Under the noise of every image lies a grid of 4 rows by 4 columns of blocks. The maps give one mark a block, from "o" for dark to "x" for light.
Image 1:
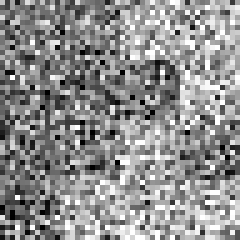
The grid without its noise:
o o x x
o o o x
o o x o
o x x x
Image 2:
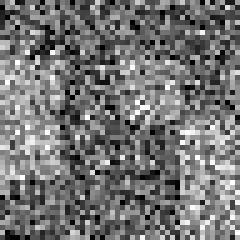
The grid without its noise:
o o o o
x o x o
x o o x
o o o x
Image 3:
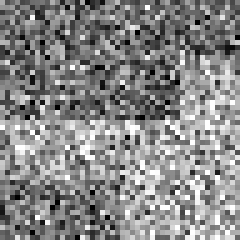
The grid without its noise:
o o o o
o o o x
x x x x
o o x x
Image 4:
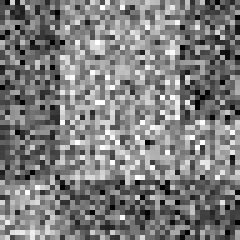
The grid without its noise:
o x x o
o x x o
o x x x
x o o o
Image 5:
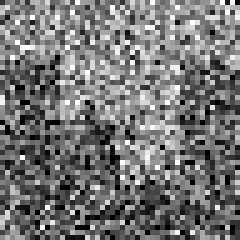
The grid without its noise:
x x x x
o x x o
o o x o
o o o o
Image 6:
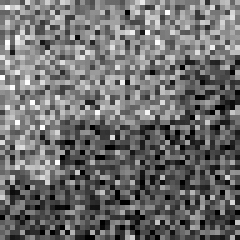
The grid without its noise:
x x x x
x x x o
x o o o
o o o o
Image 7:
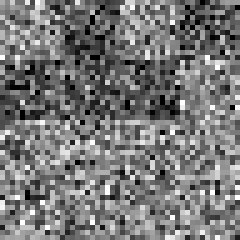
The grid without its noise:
x o x o
o o o x
x x x x
x x x x
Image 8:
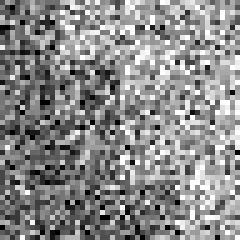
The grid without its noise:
o x x x
o o x x
o o x x
o o o x
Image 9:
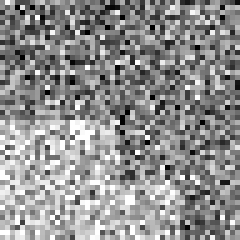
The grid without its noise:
o o o o
o o o o
x x o o
x x x o
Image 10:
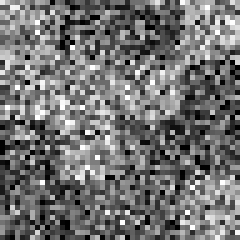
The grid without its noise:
x o o x
x x x o
o x o o
o o o x
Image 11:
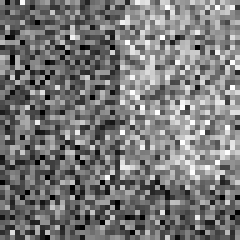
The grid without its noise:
o o x x
o o x x
o o x x
o o o o
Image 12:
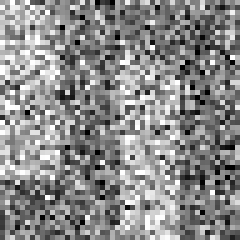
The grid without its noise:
x o o o
x o x o
x o x o
o o x o
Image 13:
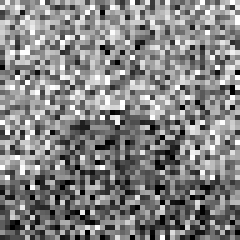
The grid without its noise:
x x x x
x x x x
x o o x
o o o o
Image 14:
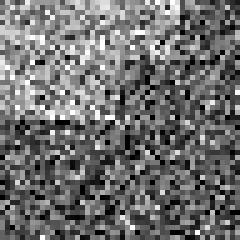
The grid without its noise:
x x x o
x x o o
o o o o
o o o o
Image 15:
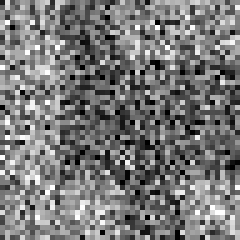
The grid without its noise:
x o x x
x o o o
x o o o
x x o x
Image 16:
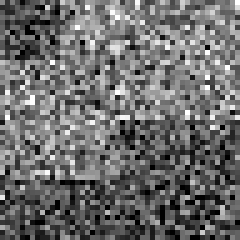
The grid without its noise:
o x x x
x x x x
x x o o
o o o o
